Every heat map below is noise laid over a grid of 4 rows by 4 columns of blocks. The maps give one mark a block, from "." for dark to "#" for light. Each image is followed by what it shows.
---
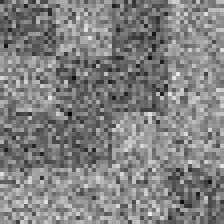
. # . #
# . . #
. . # #
# # # .
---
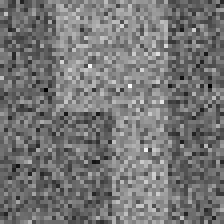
. # # .
. # # .
. . # .
. . # .
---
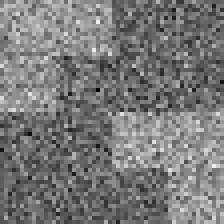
# # . .
# . . .
. . # #
. . . #
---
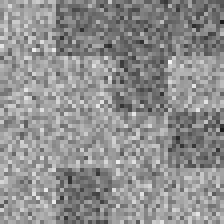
# . . .
# # . #
# # # .
# . # #
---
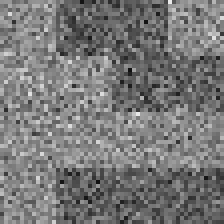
# . . #
# # . .
# # # #
# . . .
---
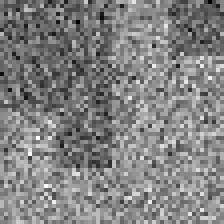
. . # .
. . # #
# . # #
# # # #
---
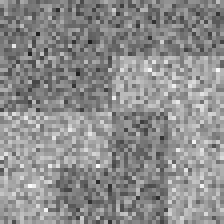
. . . .
. . # #
# # . #
# . . #
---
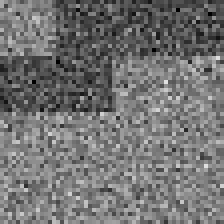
# . . .
. . # #
# # # #
# # # #
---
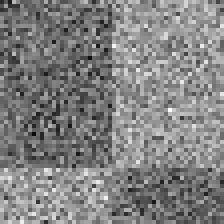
. . # #
. . # #
. . # #
# # . .
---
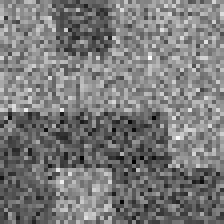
# . # #
# # # #
. . . #
. # . .
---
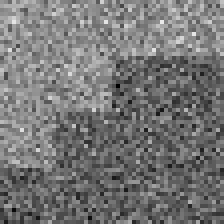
# # # #
# # . .
# . . .
. . . .
